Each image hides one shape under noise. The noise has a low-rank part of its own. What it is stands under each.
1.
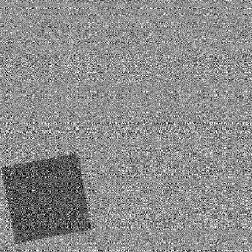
square
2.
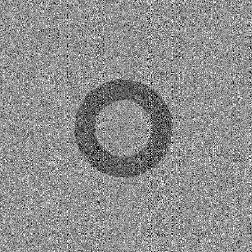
ring
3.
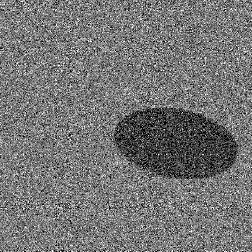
ellipse
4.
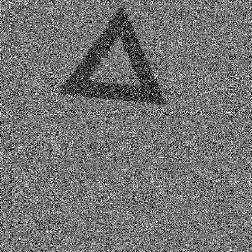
triangle frame
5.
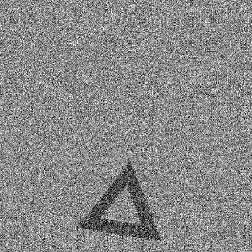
triangle frame
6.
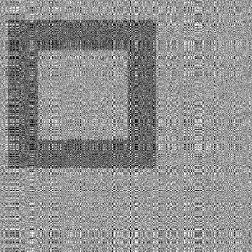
square frame
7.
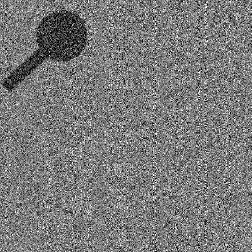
lollipop
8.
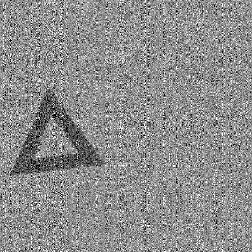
triangle frame
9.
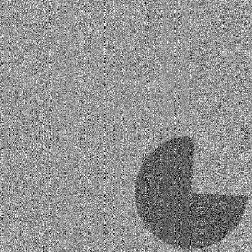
disc with a wedge cut out
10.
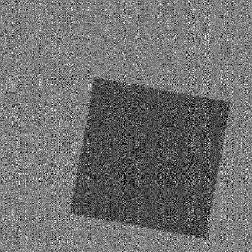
square
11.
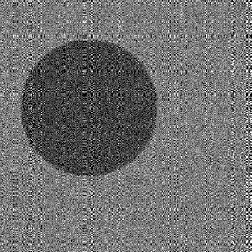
disc
